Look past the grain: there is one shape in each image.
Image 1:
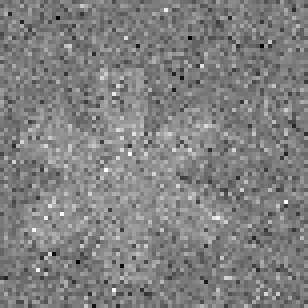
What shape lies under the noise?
asterisk
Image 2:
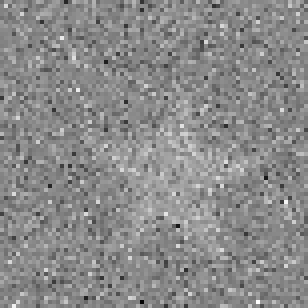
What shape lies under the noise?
star
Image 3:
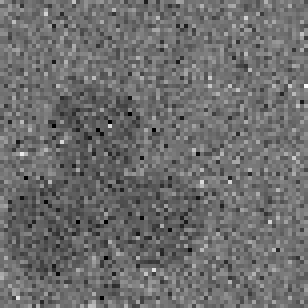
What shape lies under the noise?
club
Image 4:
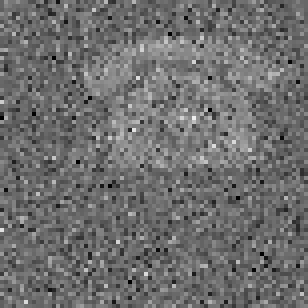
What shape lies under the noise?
telephone
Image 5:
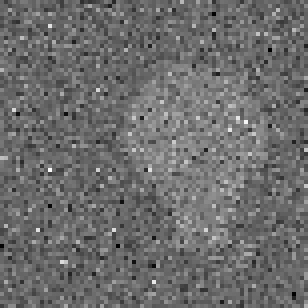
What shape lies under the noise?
light bulb
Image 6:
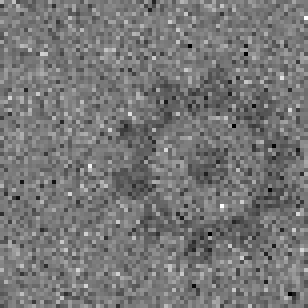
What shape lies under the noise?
gear
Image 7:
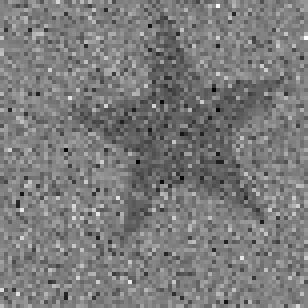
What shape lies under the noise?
star
